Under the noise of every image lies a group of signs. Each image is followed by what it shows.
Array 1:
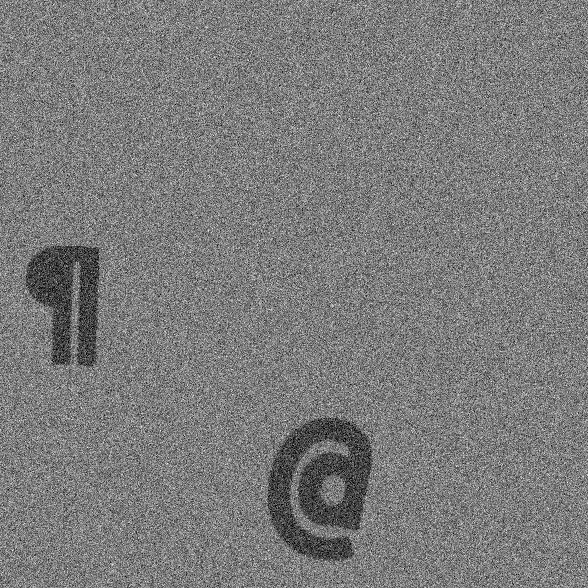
middle left: dark pilcrow; bottom middle: dark at sign
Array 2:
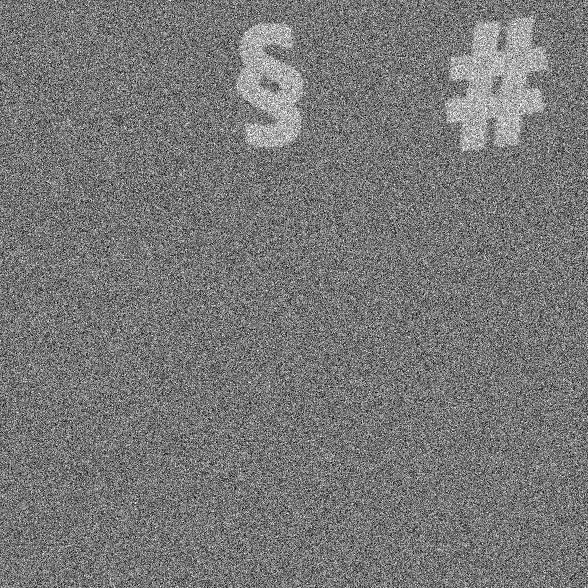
top middle: light section sign; top right: light hash sign
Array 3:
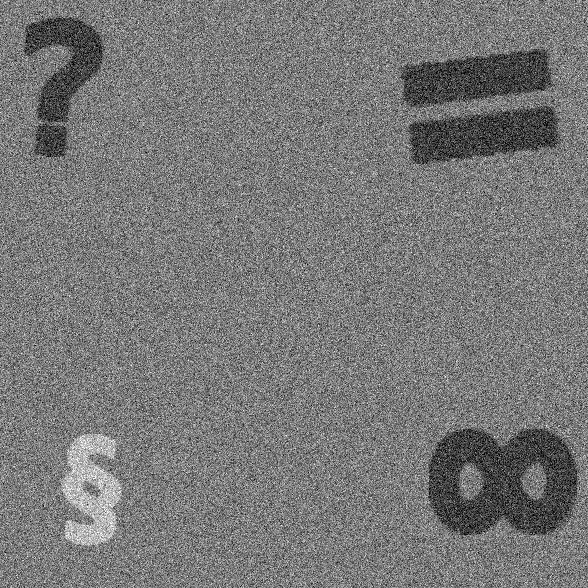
top left: dark question mark; top right: dark equals sign; bottom left: light section sign; bottom right: dark infinity sign
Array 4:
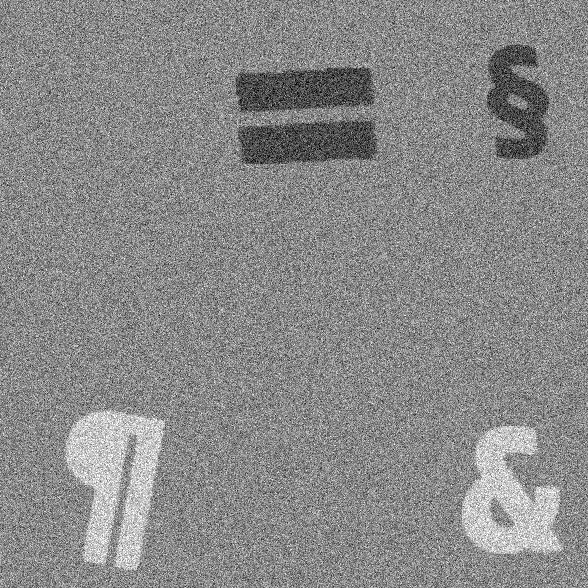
top middle: dark equals sign; top right: dark section sign; bottom left: light pilcrow; bottom right: light ampersand
